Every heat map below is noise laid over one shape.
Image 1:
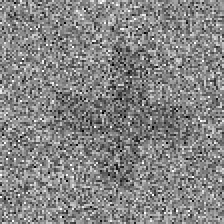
dark cross
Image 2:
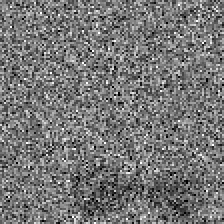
dark dumbbell
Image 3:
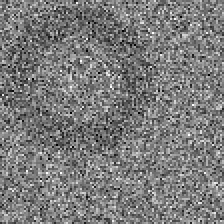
dark ring
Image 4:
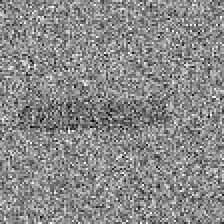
dark bar
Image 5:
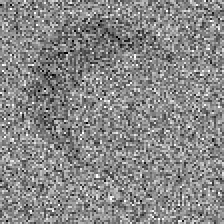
dark crescent
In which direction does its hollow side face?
down and right
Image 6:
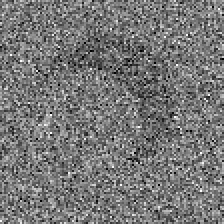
dark crescent
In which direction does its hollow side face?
down and left
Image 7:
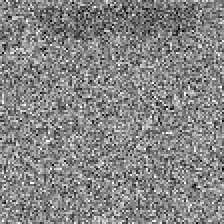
dark bar
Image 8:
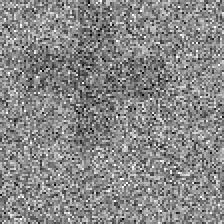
dark cross
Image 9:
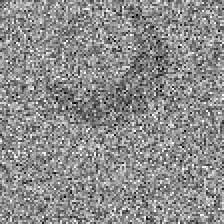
dark crescent
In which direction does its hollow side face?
up and left
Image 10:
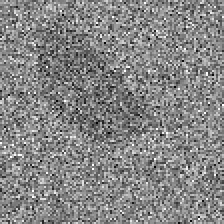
dark half disc
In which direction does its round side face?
down and left
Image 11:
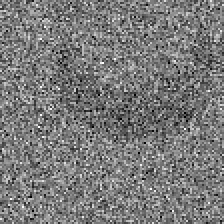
dark crescent
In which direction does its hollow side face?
up
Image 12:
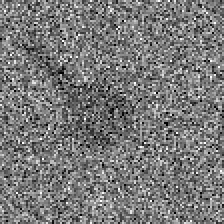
dark lollipop
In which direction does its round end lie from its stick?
down and right
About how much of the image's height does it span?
half
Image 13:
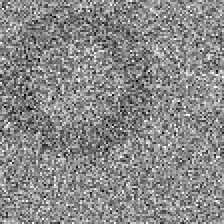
dark ring
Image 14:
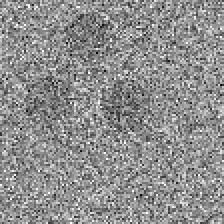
dark three dots
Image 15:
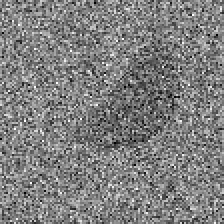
dark half disc
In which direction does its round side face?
down and right
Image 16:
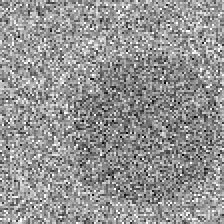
dark disc
